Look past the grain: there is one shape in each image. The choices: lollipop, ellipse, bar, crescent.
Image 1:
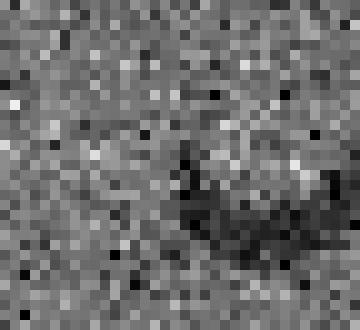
dark crescent
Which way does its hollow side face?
up
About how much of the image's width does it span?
half
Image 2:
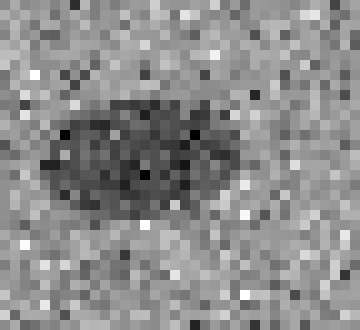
dark ellipse
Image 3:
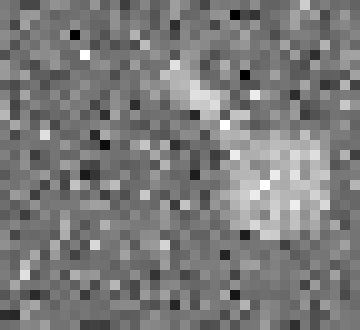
light lollipop
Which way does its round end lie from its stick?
down and right
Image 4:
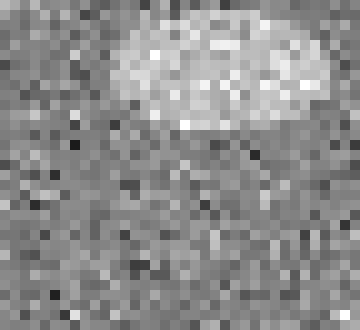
light ellipse
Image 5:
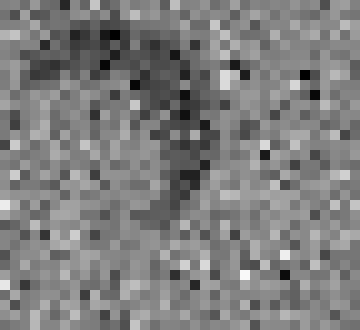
dark crescent
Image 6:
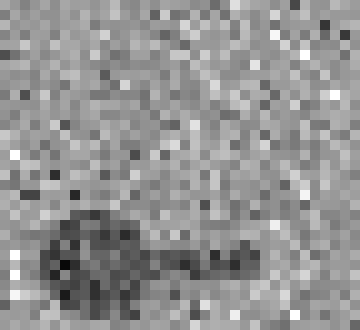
dark lollipop
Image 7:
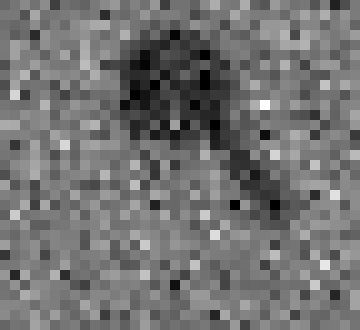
dark lollipop
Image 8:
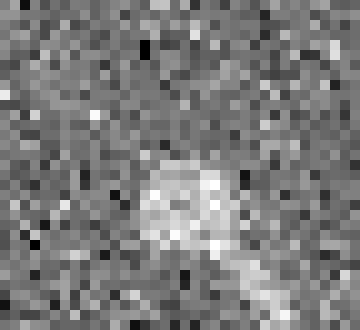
light lollipop
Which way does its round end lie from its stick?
up and left
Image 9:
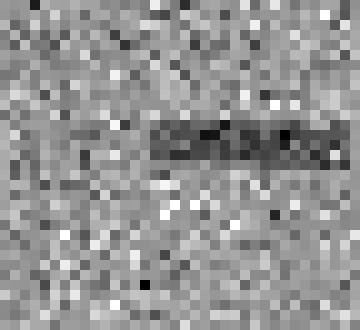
dark bar
